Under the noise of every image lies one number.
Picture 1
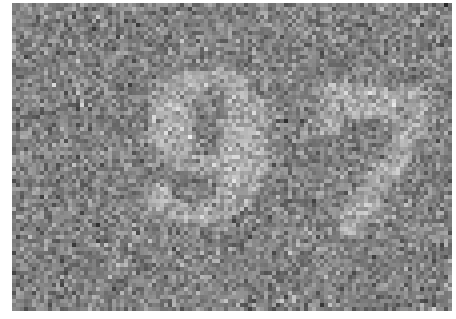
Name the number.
97
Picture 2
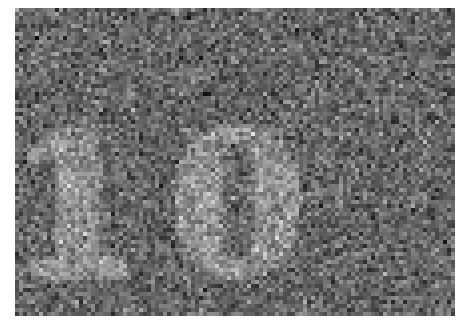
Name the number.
10
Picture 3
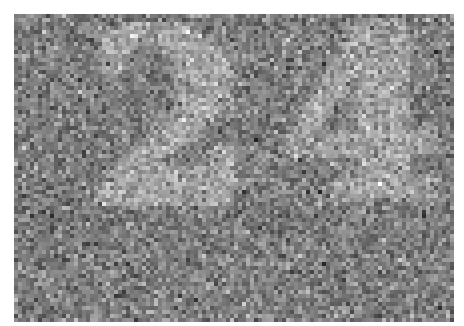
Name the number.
24
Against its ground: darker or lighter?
lighter
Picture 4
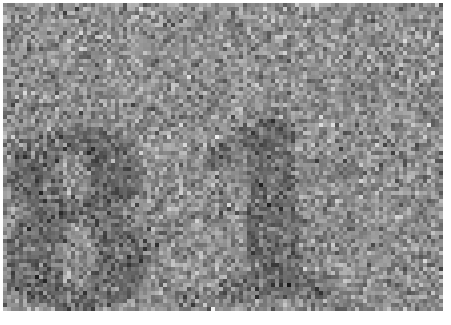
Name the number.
81
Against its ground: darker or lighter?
darker
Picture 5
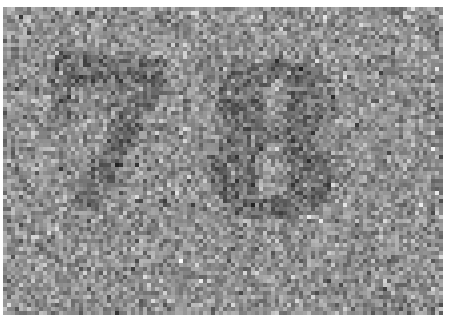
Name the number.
78
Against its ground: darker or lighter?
darker
